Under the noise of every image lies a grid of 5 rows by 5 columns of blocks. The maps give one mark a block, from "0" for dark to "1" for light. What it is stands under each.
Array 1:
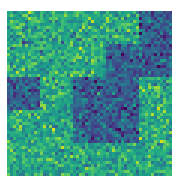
11110
11100
01001
11001
11111
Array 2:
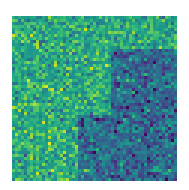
11111
11100
11100
11000
11000
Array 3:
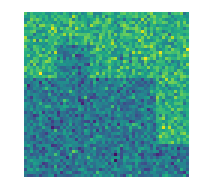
11111
10111
00001
00001
00000
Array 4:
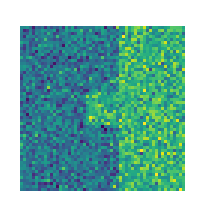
00011
00011
00111
00011
00011
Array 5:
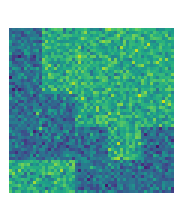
01111
01111
00111
00010
11000
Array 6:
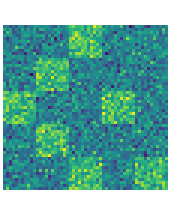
00100
01000
10010
01000
00101
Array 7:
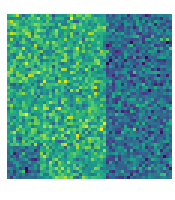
11100
11100
11100
11100
01100
